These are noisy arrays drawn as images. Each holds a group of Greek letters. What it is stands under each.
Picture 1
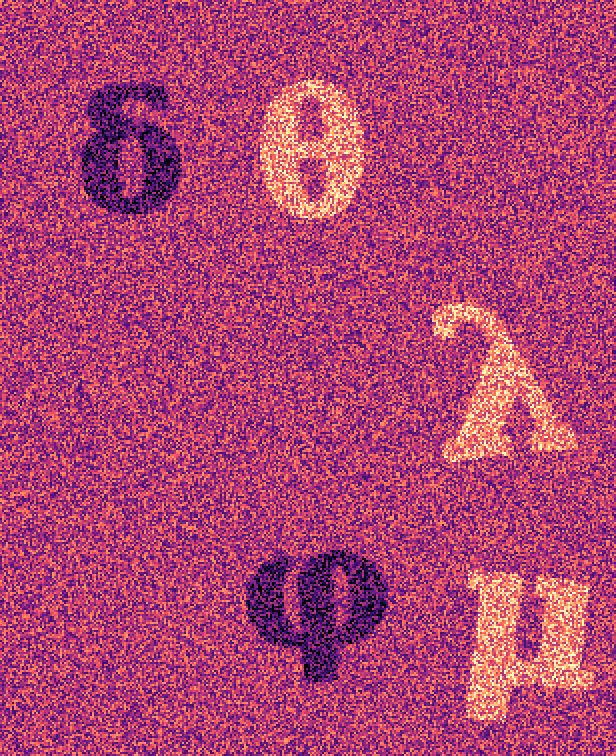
top left: dark delta; top middle: light theta; middle right: light lambda; bottom middle: dark phi; bottom right: light mu
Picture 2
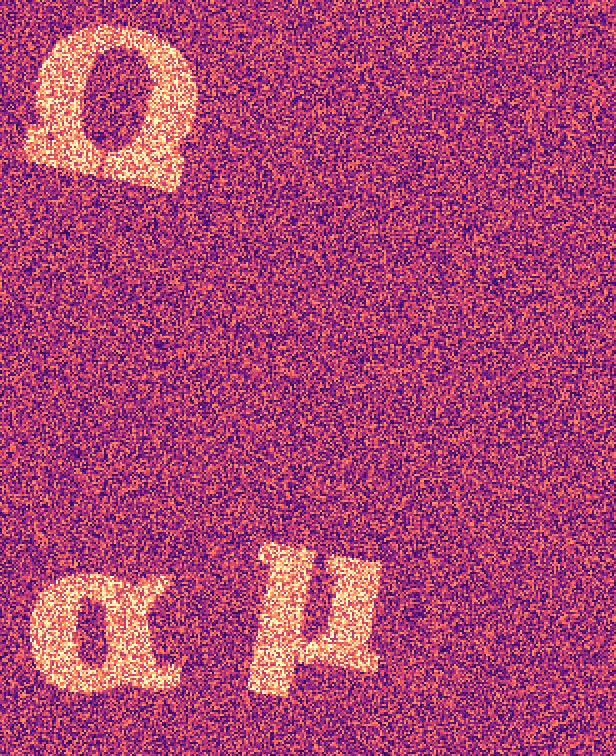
top left: light omega; bottom left: light alpha; bottom middle: light mu
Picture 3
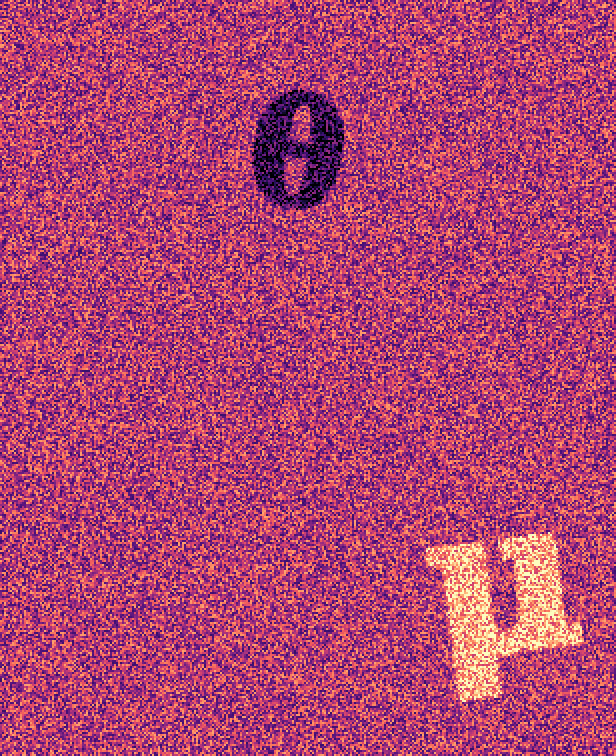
top middle: dark theta; bottom right: light mu
